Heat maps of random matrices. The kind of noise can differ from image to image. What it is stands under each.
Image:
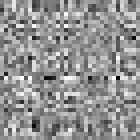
low rank plus noise
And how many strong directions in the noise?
two
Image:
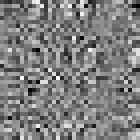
low rank plus noise
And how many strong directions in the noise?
two
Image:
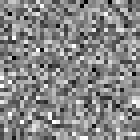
independent entries
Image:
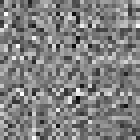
low rank plus noise
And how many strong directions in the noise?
three or four
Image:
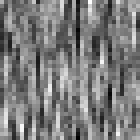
streaked along the columns
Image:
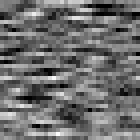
streaked along the rows
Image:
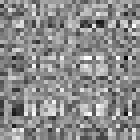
low rank plus noise
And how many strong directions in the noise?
one
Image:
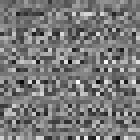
rows of uneven size
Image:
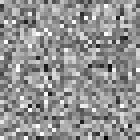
low rank plus noise
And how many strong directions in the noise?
five to eight
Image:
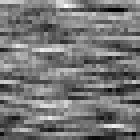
streaked along the rows
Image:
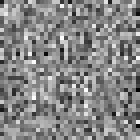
low rank plus noise
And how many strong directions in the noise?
five to eight
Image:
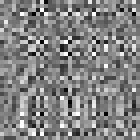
low rank plus noise
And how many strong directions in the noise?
one
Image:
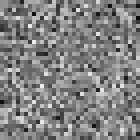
independent entries
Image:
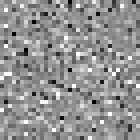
heavy tails
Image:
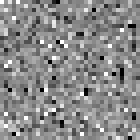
heavy tails
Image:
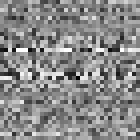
rows of uneven size
